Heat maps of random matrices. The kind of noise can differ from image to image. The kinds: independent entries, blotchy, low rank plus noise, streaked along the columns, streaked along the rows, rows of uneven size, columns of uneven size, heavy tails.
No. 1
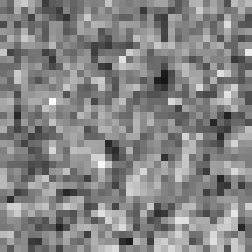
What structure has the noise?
blotchy
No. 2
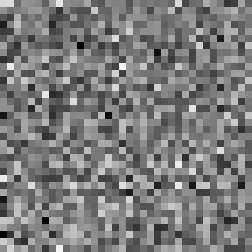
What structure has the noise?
low rank plus noise
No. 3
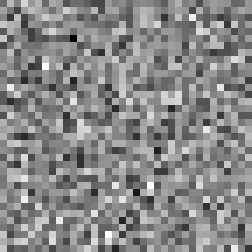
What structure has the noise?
independent entries
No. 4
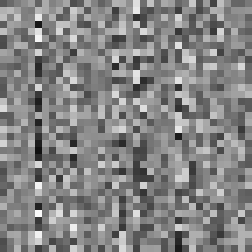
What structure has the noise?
columns of uneven size
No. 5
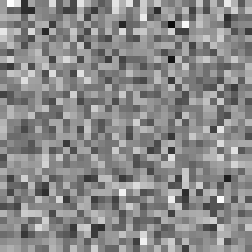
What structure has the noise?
low rank plus noise
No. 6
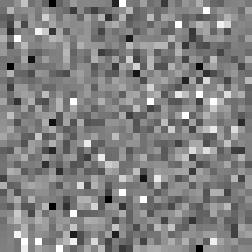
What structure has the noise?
heavy tails
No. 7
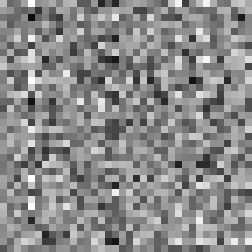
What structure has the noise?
low rank plus noise
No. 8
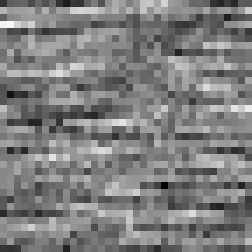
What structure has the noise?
streaked along the rows
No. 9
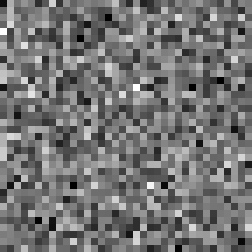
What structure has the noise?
independent entries
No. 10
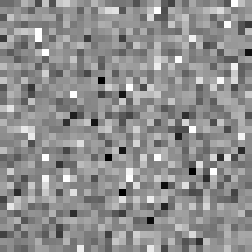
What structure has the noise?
heavy tails
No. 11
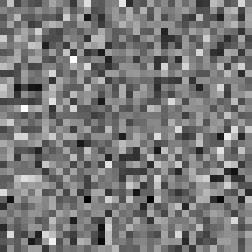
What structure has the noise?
low rank plus noise
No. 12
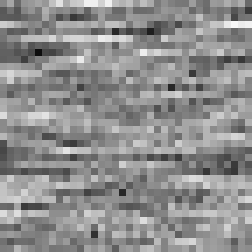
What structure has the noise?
streaked along the rows
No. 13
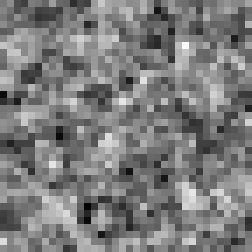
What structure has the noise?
blotchy
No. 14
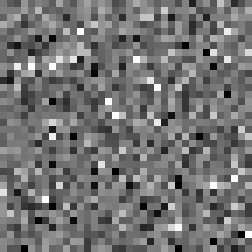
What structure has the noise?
heavy tails
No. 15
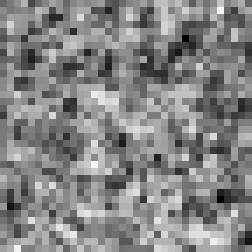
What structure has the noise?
blotchy
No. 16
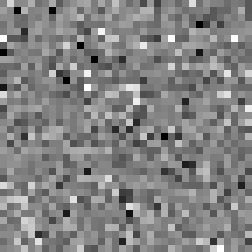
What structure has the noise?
heavy tails
